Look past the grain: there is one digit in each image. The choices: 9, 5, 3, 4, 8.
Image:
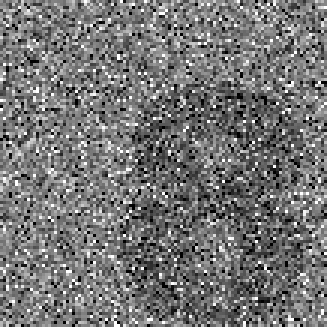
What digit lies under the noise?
8
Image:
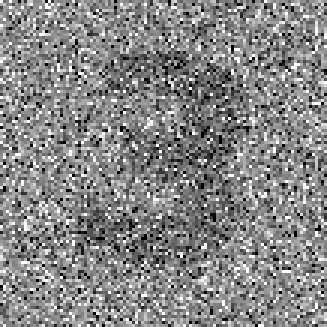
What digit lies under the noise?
3
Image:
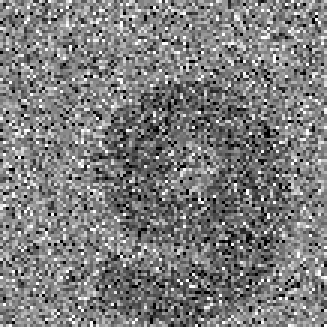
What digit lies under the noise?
9
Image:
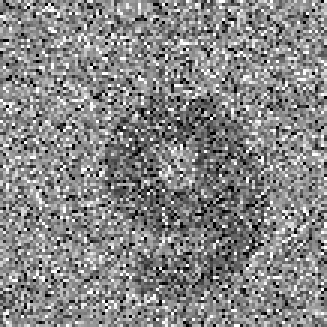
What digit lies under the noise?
9
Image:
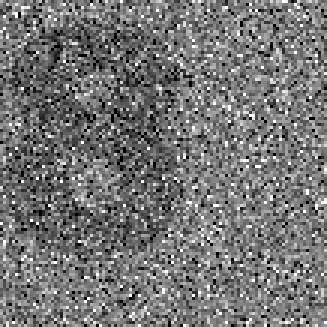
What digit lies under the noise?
8
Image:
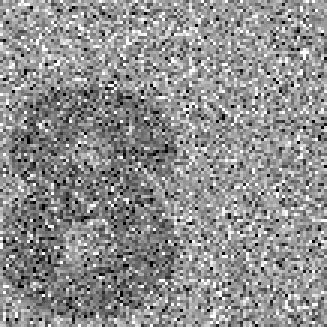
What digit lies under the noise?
8
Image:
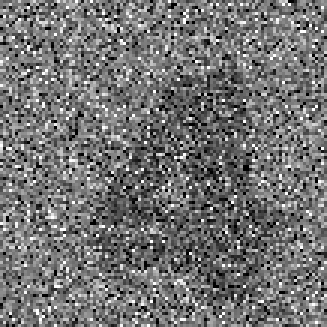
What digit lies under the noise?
4
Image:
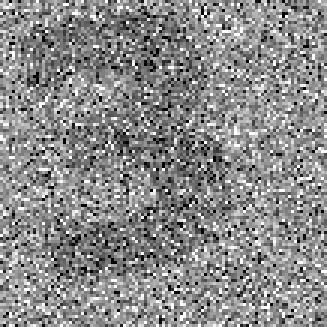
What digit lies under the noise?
3
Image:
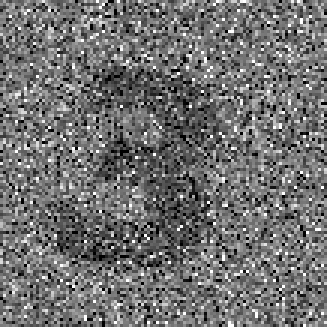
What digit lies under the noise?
3
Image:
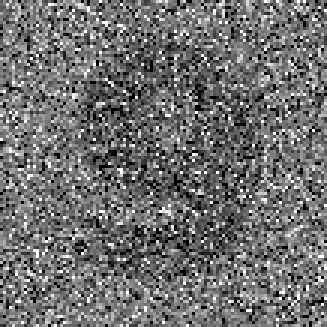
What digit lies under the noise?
9
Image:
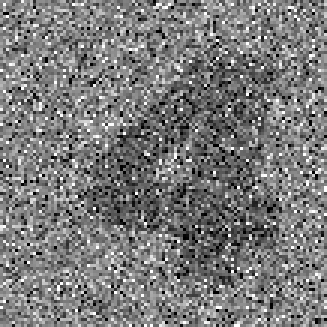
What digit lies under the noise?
4
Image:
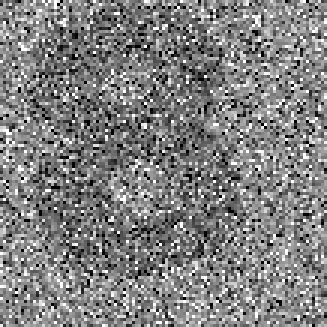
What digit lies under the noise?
8
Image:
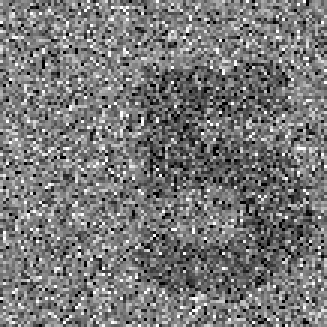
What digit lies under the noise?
5
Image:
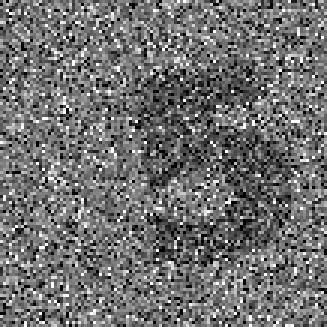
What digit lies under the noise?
5
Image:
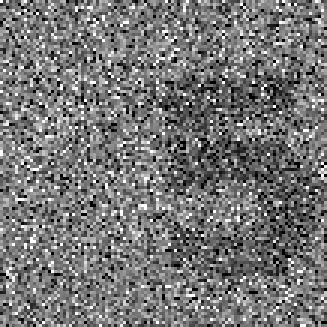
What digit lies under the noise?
5
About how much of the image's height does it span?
two thirds
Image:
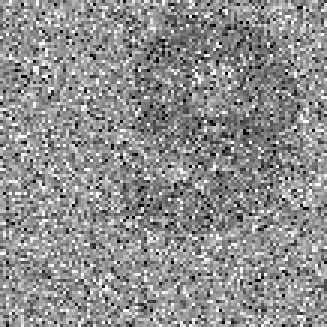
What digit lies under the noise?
9
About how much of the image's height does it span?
two thirds
